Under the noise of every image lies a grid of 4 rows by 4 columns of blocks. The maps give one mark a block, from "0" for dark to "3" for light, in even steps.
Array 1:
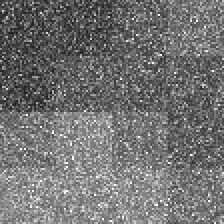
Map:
0 0 1 2
0 1 1 1
2 3 2 1
3 3 3 2
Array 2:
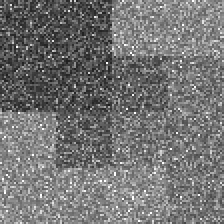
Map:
0 0 3 3
0 0 1 2
3 1 2 2
3 3 3 2
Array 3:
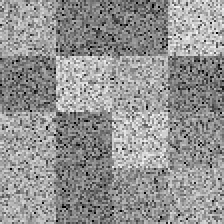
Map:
2 0 0 3
0 3 2 0
2 0 3 1
2 0 1 2
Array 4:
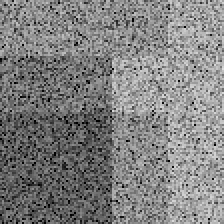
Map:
2 2 2 3
1 1 3 3
0 0 2 3
0 0 2 3
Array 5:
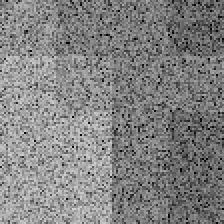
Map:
2 1 1 0
3 2 1 1
3 3 1 0
3 3 1 0
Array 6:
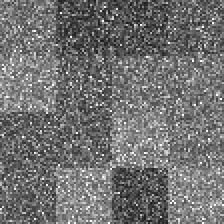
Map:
2 0 0 1
3 1 2 2
1 1 3 2
1 3 0 3
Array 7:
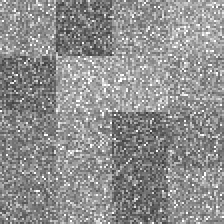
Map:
2 0 2 3
0 3 3 2
1 2 0 1
1 2 0 2
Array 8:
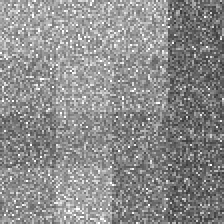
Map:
3 3 3 0
2 3 2 0
1 2 1 0
2 3 1 0
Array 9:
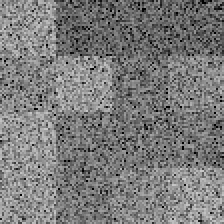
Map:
3 0 0 0
2 3 1 2
3 1 1 1
3 1 2 3
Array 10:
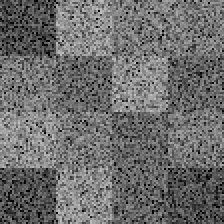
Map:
0 3 2 2
2 1 3 1
3 2 1 2
0 3 1 0
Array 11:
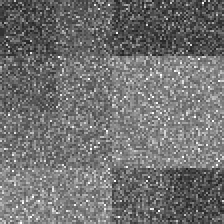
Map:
0 1 0 0
1 2 3 3
2 2 3 3
3 3 1 0
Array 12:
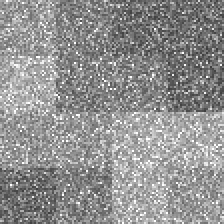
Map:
2 1 0 0
3 1 1 0
2 2 3 3
0 1 3 2
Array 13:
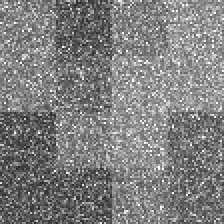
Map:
2 0 2 3
2 1 3 3
0 2 3 1
0 0 2 1
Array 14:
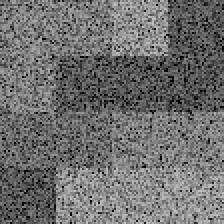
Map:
2 2 3 0
2 0 0 0
1 1 2 2
0 3 3 3
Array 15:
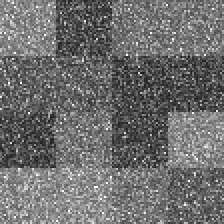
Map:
3 0 2 2
1 1 0 0
0 2 0 3
3 3 2 1
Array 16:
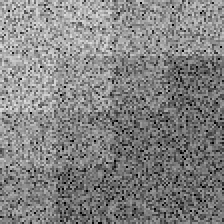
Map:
3 3 2 2
3 2 1 0
2 1 0 0
1 0 0 0
